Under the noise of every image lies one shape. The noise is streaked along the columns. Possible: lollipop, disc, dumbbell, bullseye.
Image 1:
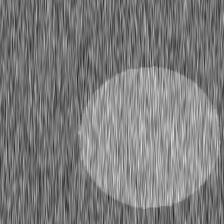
disc
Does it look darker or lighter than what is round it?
lighter
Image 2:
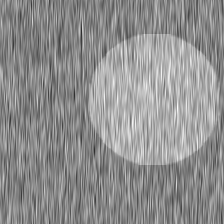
disc
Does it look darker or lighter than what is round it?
lighter
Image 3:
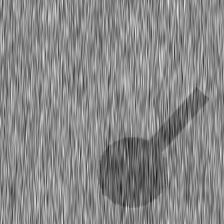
lollipop
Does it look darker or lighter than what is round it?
darker
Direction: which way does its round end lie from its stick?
down and left
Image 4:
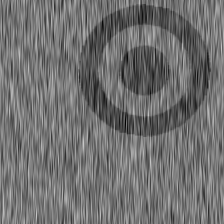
bullseye
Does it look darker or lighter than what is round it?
darker
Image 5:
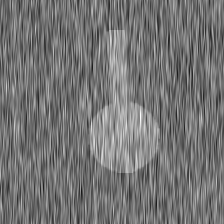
lollipop
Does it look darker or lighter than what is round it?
lighter
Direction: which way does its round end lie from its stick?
down
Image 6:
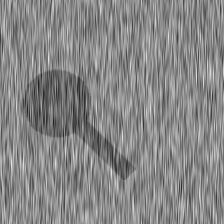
lollipop
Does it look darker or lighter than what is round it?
darker
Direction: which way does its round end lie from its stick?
up and left
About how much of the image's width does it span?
half
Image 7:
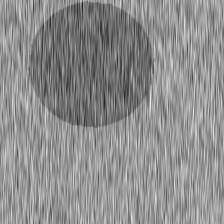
disc
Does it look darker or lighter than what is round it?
darker
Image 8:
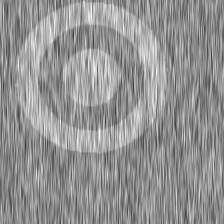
bullseye
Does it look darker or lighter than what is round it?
lighter
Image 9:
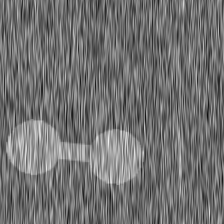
dumbbell
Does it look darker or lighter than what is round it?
lighter
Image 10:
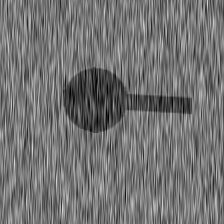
lollipop
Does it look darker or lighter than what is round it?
darker
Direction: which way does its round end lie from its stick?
left
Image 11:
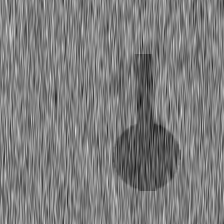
lollipop
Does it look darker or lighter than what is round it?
darker
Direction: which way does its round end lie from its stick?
down
